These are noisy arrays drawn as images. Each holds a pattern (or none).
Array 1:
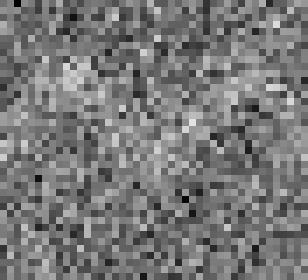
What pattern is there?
a wavy band
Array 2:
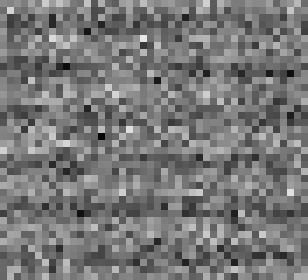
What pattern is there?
horizontal stripes
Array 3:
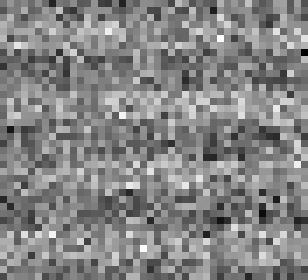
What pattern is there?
horizontal stripes
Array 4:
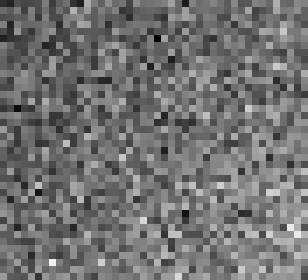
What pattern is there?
a smooth slope
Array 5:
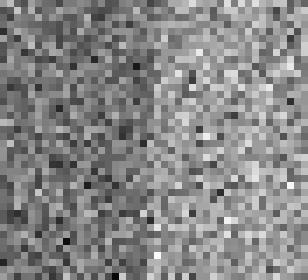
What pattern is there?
a sharp edge
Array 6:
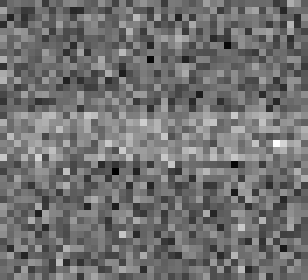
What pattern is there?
one horizontal stripe
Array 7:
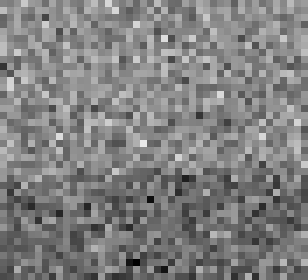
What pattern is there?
a sharp edge
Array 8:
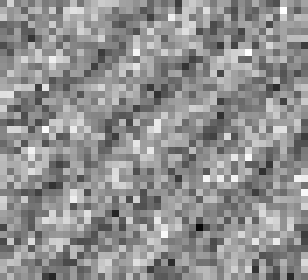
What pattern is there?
diagonal stripes
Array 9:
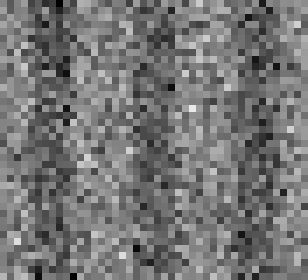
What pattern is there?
vertical stripes
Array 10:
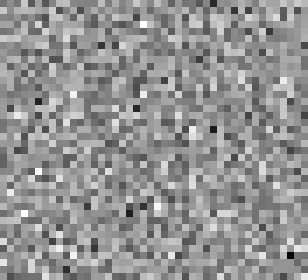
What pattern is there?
only noise
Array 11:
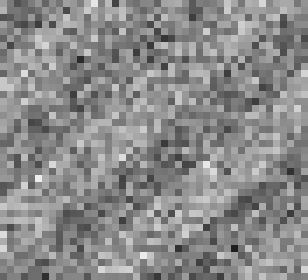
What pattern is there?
diagonal stripes
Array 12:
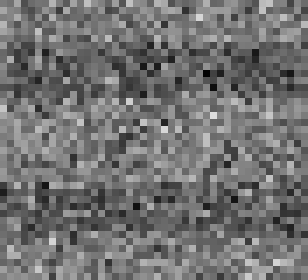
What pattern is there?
horizontal stripes
